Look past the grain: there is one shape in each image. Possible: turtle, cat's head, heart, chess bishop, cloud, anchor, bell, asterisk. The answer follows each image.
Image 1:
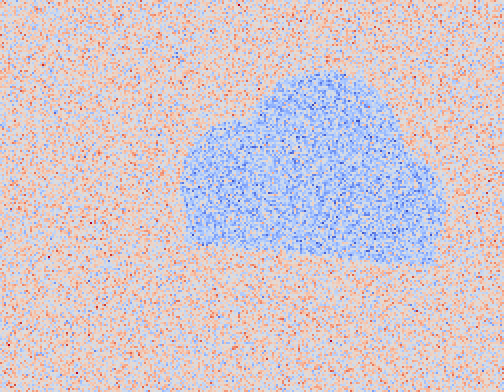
cloud
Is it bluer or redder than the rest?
bluer
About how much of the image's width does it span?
half
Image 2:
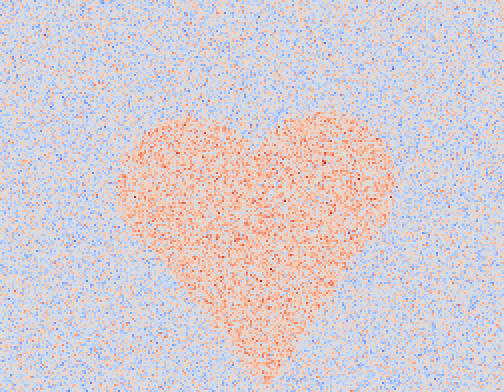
heart
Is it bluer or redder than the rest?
redder
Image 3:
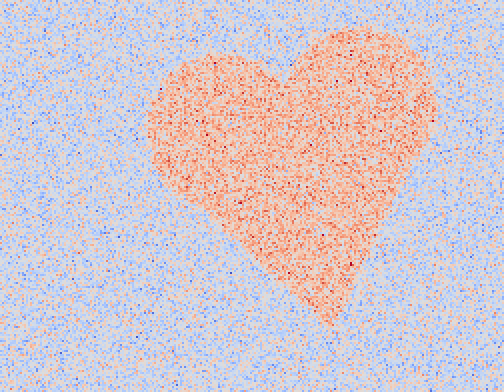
heart
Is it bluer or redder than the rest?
redder
